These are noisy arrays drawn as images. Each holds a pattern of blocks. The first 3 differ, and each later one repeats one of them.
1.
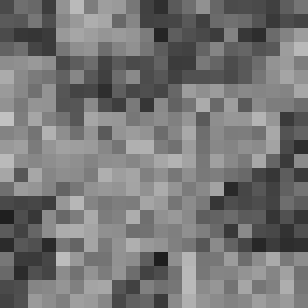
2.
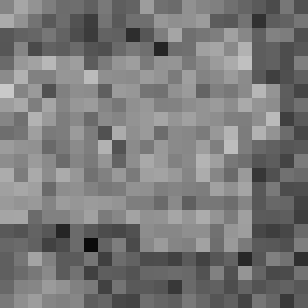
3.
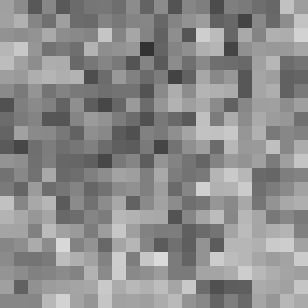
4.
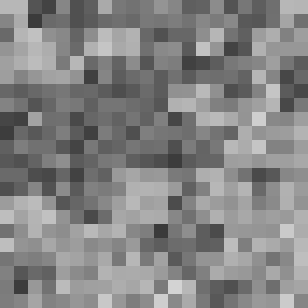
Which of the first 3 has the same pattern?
3
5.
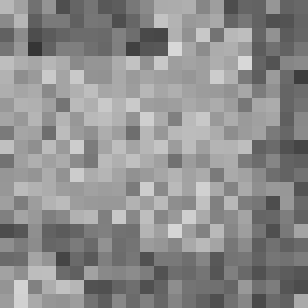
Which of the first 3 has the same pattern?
2
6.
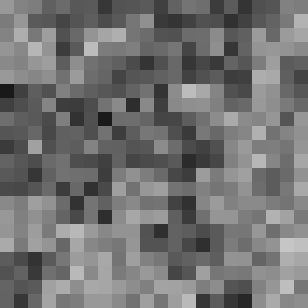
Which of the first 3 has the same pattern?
3
